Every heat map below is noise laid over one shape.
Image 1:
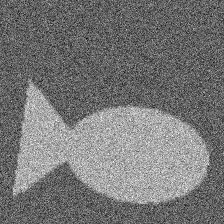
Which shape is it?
fish
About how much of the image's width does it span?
nearly all
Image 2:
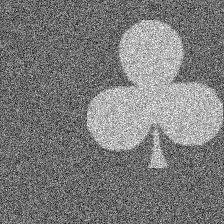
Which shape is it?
club
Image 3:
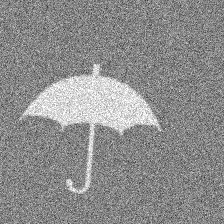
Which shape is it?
umbrella
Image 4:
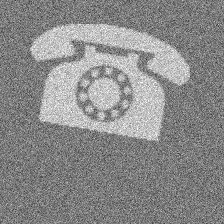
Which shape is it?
telephone
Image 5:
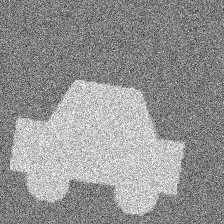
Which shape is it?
car
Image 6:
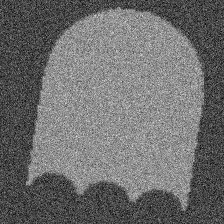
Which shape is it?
ghost
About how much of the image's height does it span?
nearly all
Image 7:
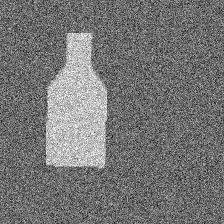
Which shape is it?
bottle
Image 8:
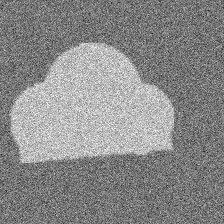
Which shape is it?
cloud
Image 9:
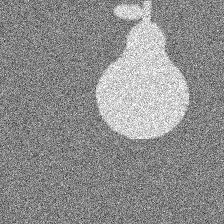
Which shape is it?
pear
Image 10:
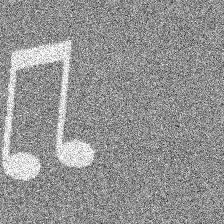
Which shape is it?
pair of musical notes
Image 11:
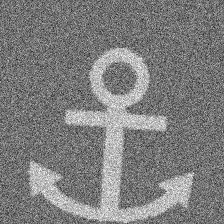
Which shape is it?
anchor
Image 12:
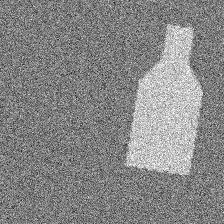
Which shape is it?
bottle
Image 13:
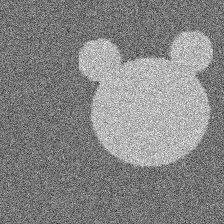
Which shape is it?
bear's head
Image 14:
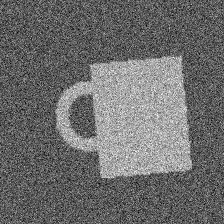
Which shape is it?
cup
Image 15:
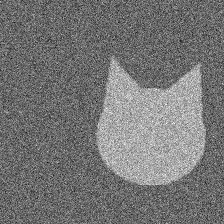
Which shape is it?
cat's head
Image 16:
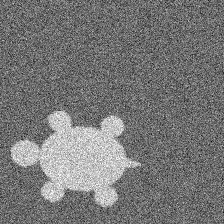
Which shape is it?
turtle
